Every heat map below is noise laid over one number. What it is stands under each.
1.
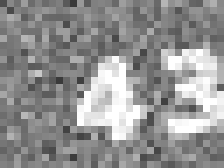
43
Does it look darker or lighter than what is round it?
lighter
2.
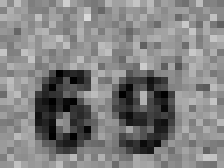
69
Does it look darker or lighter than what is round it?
darker
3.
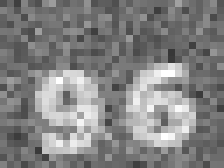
96
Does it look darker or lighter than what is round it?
lighter
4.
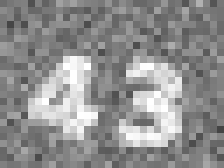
43
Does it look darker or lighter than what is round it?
lighter
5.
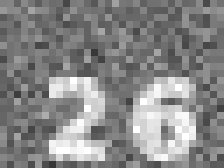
26
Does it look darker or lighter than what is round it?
lighter
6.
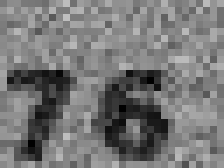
76
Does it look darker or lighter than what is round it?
darker
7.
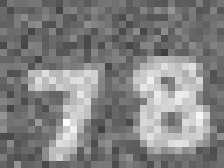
78
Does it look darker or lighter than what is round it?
lighter
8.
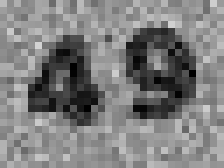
49
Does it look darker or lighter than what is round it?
darker
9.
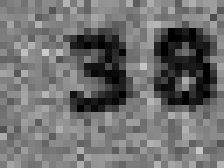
38
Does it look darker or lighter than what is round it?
darker
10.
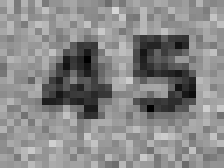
45
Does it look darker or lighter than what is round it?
darker
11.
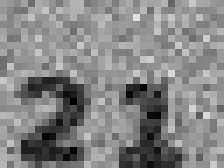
21
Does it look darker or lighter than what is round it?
darker
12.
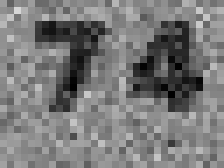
74
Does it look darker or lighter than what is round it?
darker
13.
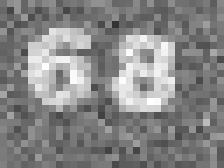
68
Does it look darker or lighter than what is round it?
lighter
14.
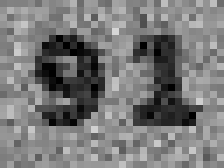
91
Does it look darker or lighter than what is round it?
darker
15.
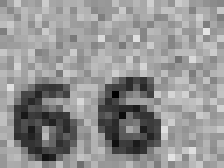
66
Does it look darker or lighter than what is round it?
darker
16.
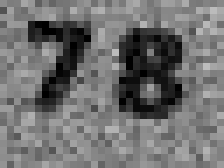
78
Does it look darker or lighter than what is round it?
darker
